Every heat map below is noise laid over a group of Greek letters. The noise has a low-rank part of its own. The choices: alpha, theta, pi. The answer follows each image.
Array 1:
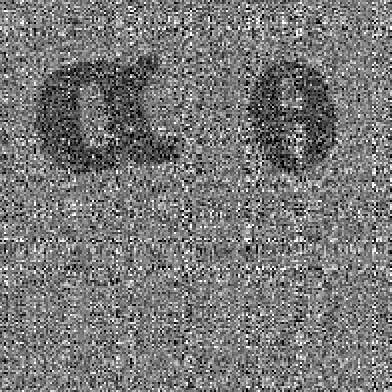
top left: dark alpha; top right: dark theta
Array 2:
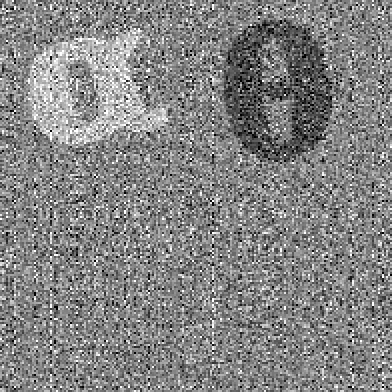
top left: light alpha; top right: dark theta
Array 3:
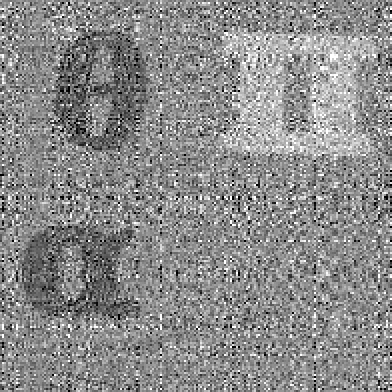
top left: dark theta; top right: light pi; bottom left: dark alpha
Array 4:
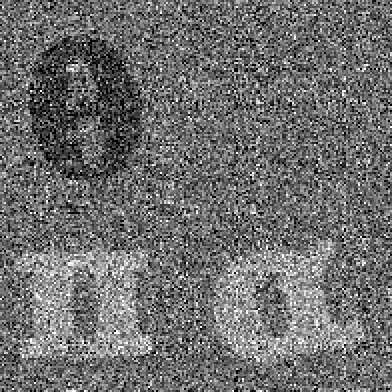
top left: dark theta; bottom left: light pi; bottom right: light alpha
